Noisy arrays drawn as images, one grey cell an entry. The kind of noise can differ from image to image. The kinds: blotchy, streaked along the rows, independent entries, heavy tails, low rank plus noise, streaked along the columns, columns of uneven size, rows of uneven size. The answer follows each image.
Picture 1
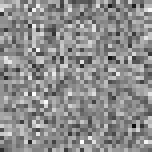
low rank plus noise
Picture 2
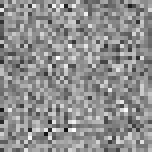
low rank plus noise
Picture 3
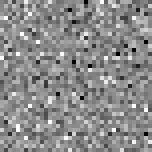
heavy tails
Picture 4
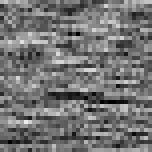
streaked along the rows
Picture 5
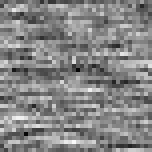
streaked along the rows
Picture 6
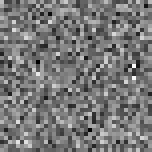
independent entries
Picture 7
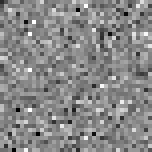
heavy tails
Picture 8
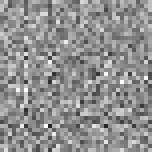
low rank plus noise
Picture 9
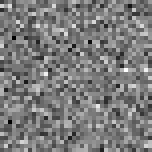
independent entries
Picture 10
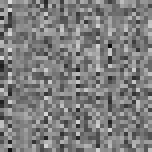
columns of uneven size
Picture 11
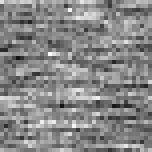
streaked along the rows
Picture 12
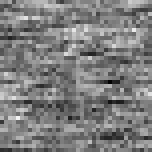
streaked along the rows
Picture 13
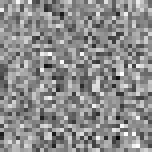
low rank plus noise
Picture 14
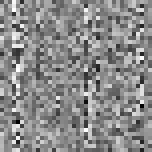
columns of uneven size
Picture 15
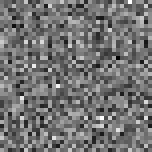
low rank plus noise
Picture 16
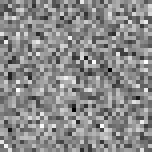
independent entries
